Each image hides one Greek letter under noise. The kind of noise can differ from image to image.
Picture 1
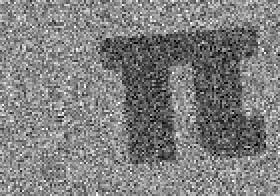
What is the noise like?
low rank plus noise
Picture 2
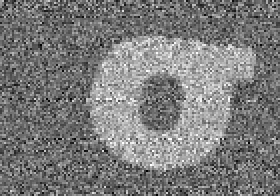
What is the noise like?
rows of uneven size
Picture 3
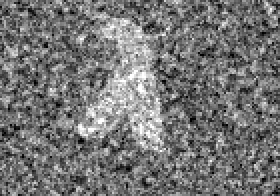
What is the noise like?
blotchy
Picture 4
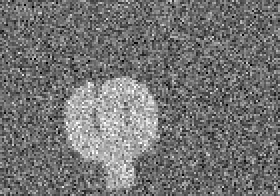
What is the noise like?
independent entries
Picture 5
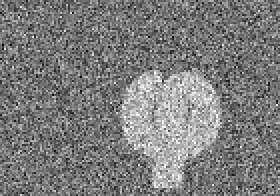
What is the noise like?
independent entries
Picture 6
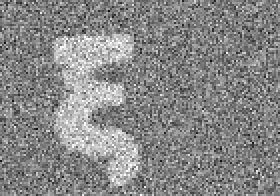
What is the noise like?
independent entries
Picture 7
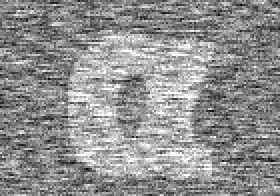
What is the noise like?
streaked along the rows
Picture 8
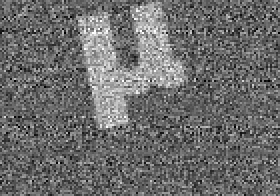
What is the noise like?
rows of uneven size
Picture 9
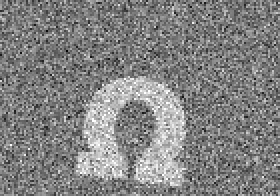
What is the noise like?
independent entries
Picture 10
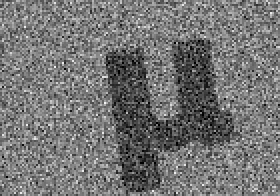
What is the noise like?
independent entries
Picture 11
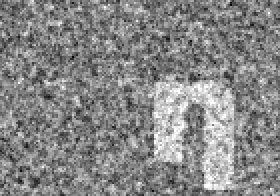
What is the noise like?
blotchy
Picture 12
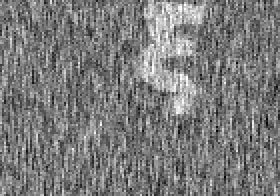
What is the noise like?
streaked along the columns
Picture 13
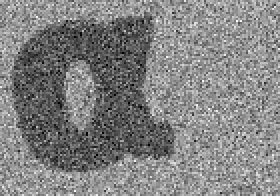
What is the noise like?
independent entries
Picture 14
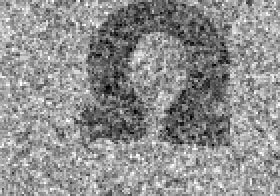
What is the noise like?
blotchy
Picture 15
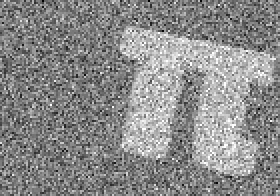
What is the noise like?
independent entries
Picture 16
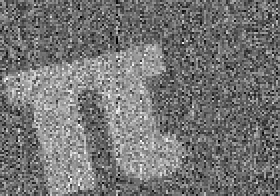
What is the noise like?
columns of uneven size
